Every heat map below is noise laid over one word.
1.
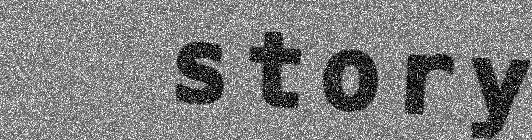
story
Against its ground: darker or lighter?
darker
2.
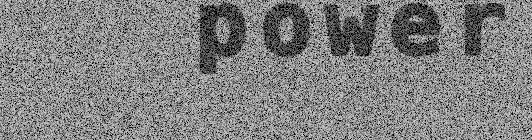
power
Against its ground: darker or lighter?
darker
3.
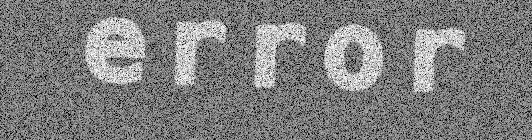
error
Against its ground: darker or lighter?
lighter
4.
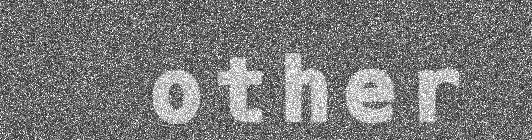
other
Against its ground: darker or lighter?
lighter
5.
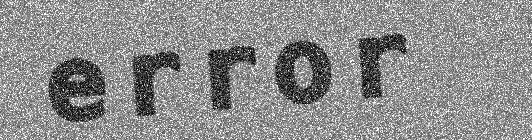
error
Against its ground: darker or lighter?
darker
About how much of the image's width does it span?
two thirds
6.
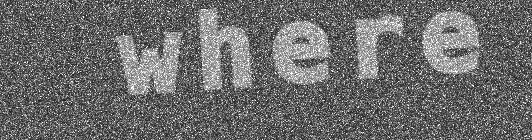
where
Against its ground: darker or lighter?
lighter
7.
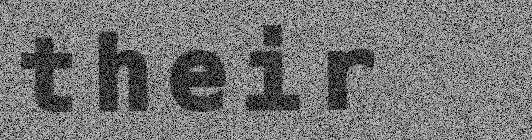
their
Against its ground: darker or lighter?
darker
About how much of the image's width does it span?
two thirds
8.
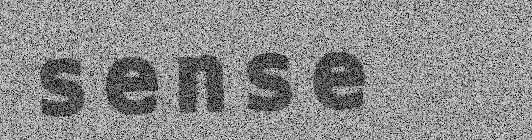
sense
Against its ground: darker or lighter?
darker
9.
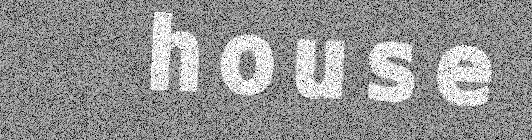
house
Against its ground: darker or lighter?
lighter
